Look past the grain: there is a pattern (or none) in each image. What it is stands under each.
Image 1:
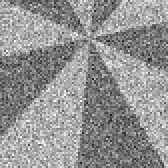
spokes from one point
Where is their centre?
top middle
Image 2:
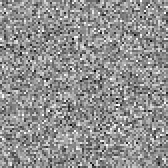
only noise
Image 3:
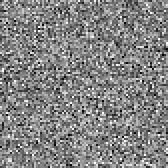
only noise
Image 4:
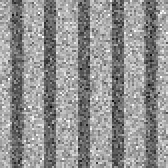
vertical stripes
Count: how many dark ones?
5
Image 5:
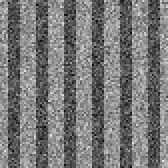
vertical stripes
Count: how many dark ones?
6
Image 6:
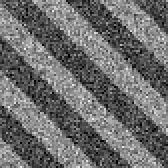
diagonal stripes
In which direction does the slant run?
top left to bottom right
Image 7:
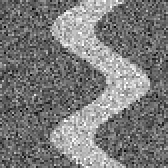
a wavy band
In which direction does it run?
top to bottom
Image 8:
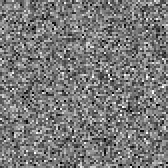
only noise
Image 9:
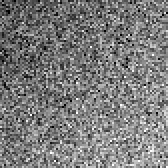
a smooth slope
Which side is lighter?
bottom right
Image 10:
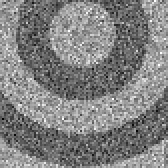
rings round one point
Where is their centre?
top middle
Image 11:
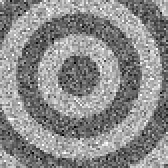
rings round one point
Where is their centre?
centre
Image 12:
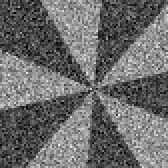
spokes from one point
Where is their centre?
centre
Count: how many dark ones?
5
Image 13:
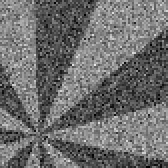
spokes from one point
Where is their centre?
bottom left
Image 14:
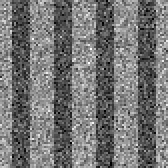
vertical stripes
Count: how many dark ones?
4
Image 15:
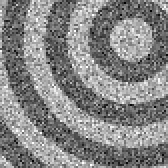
rings round one point
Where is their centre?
top right
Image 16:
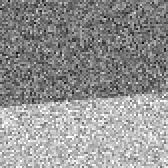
a sharp edge
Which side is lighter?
bottom
